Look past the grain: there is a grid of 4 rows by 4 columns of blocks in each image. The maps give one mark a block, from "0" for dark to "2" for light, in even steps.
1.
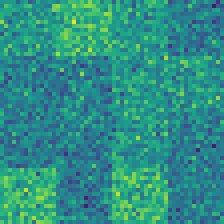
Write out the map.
1 2 1 0
0 0 1 1
0 0 1 0
2 0 2 0
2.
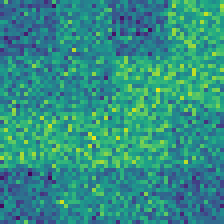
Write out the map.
0 1 0 2
1 1 2 2
2 2 2 1
0 1 1 0
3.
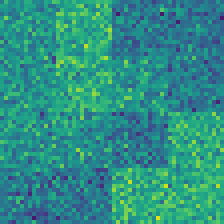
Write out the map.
1 2 0 0
1 2 1 0
1 1 0 2
0 0 2 2
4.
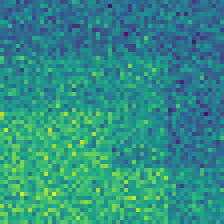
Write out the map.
0 0 0 0
1 1 1 0
2 2 1 0
2 2 2 1
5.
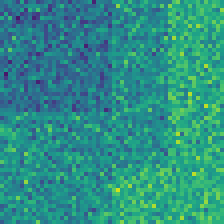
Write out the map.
0 0 1 2
0 0 1 2
1 1 1 2
1 1 2 2
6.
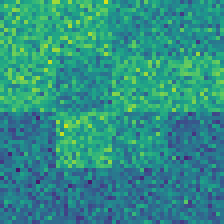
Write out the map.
2 2 1 1
2 1 2 2
0 2 1 0
0 0 0 0
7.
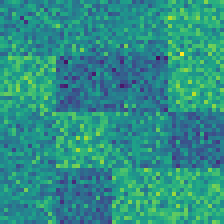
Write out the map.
1 1 1 2
2 0 0 2
1 2 1 0
1 0 2 2
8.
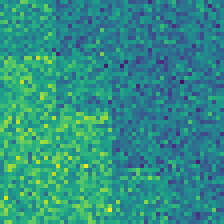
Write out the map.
1 0 0 0
2 1 0 0
2 2 0 0
2 2 1 0
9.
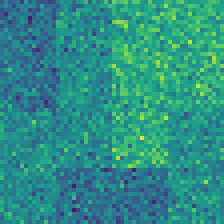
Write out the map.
0 1 2 2
0 1 2 2
1 1 2 1
1 0 0 1
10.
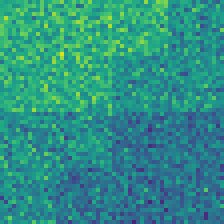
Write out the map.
2 2 2 1
2 2 1 1
1 1 0 0
1 0 0 0
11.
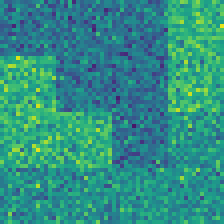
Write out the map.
0 0 0 2
2 0 0 2
2 2 0 1
1 1 1 1
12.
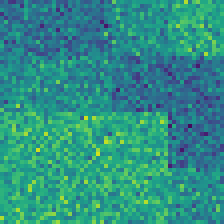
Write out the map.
0 0 1 2
1 1 0 0
2 2 2 0
2 2 2 1
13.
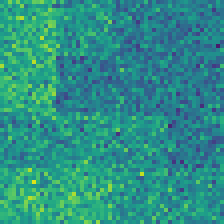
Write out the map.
2 1 0 0
2 0 0 0
1 1 1 0
2 2 1 1
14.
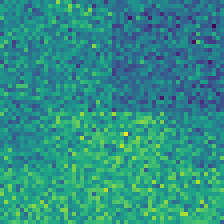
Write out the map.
1 1 0 0
1 1 0 0
1 2 2 1
2 2 2 2
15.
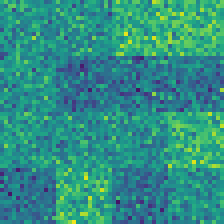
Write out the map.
1 1 2 2
1 0 0 0
1 1 1 2
0 2 0 1
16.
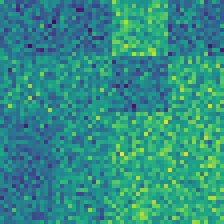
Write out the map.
0 0 2 0
1 1 0 2
0 1 2 2
0 1 2 2
